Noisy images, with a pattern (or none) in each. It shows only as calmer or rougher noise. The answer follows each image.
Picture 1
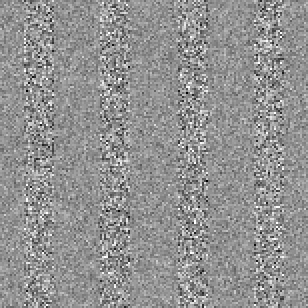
vertical stripes
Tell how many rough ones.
4
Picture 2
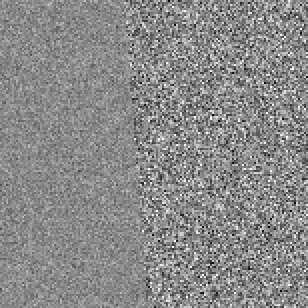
a sharp edge
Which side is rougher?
right
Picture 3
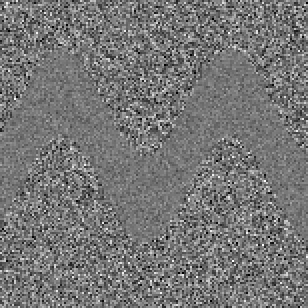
a wavy band
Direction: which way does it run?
left to right
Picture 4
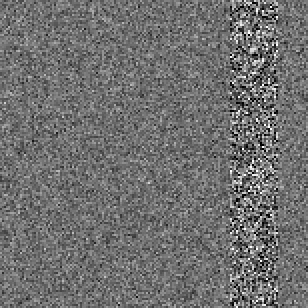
one vertical stripe
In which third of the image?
right
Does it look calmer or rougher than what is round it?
rougher
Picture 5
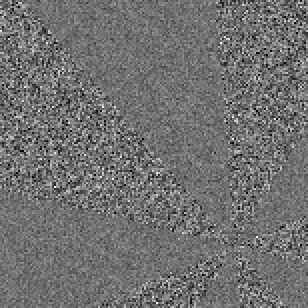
spokes from one point
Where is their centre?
bottom right
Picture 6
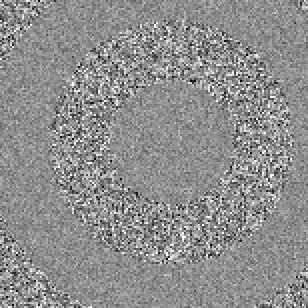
rings round one point
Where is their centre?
centre
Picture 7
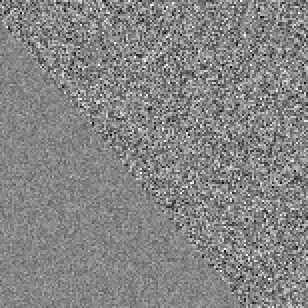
a sharp edge
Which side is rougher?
top right
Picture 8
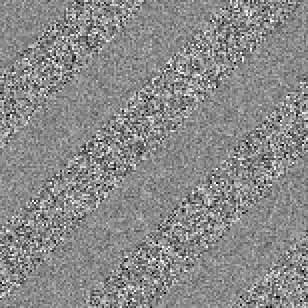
diagonal stripes
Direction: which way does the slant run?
bottom left to top right
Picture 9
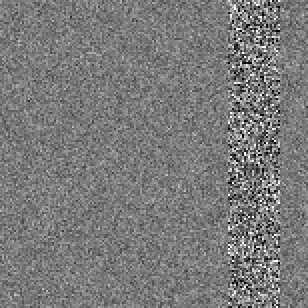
one vertical stripe
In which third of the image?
right
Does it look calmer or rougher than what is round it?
rougher
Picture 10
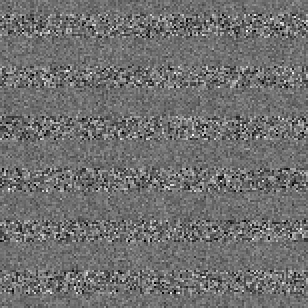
horizontal stripes
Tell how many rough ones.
6
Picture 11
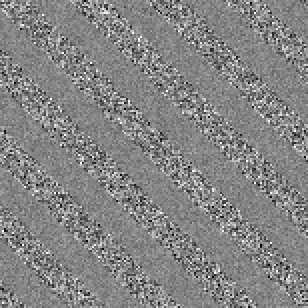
diagonal stripes
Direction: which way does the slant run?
top left to bottom right
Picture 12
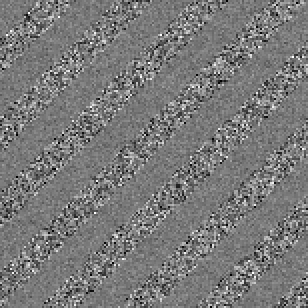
diagonal stripes
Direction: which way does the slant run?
bottom left to top right
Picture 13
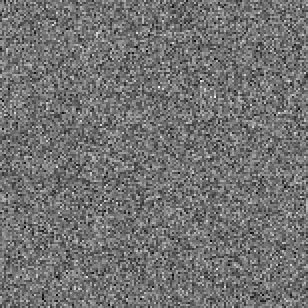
only noise
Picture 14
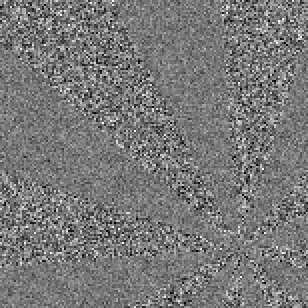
spokes from one point
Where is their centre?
bottom right
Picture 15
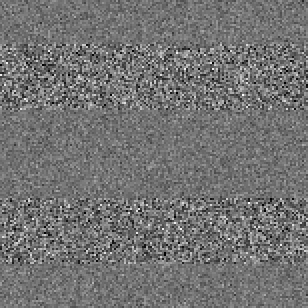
horizontal stripes
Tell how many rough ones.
2
